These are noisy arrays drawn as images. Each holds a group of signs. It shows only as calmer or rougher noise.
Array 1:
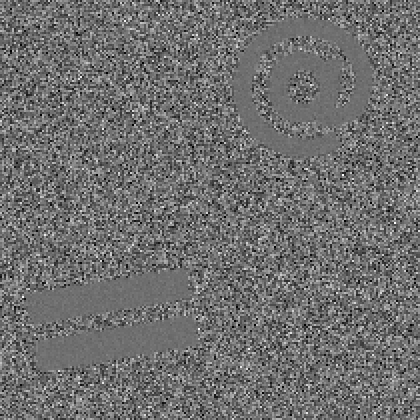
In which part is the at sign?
top right
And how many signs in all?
2
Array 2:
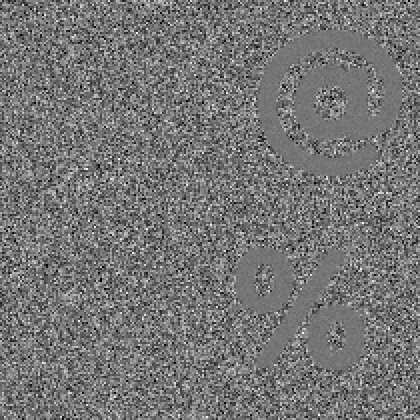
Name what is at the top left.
nothing
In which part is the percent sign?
bottom right
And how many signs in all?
2
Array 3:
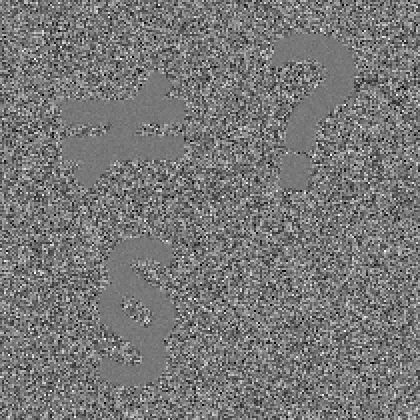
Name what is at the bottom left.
section sign
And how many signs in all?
3
